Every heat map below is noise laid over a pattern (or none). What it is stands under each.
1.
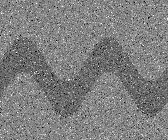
a wavy band
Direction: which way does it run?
left to right
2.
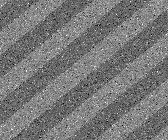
diagonal stripes
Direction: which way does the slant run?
bottom left to top right
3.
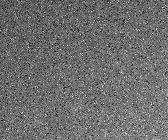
a smooth slope
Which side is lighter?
bottom right
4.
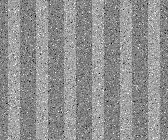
vertical stripes
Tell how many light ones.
6
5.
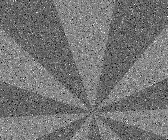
spokes from one point
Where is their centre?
bottom middle
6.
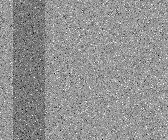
one vertical stripe
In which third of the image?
left
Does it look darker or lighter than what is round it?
darker
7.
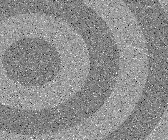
rings round one point
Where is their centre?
middle left
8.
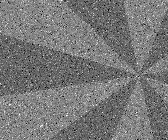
spokes from one point
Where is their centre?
middle right
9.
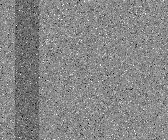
one vertical stripe
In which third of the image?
left
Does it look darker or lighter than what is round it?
darker
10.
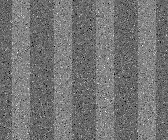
vertical stripes
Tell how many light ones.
4
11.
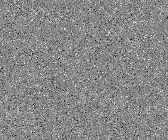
only noise
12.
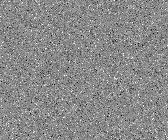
only noise
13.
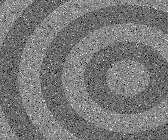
rings round one point
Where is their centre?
middle right
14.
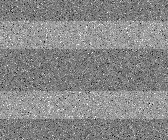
horizontal stripes
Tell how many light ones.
2
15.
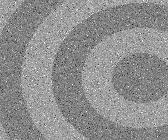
rings round one point
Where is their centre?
middle right
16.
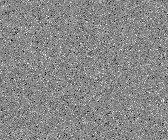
only noise
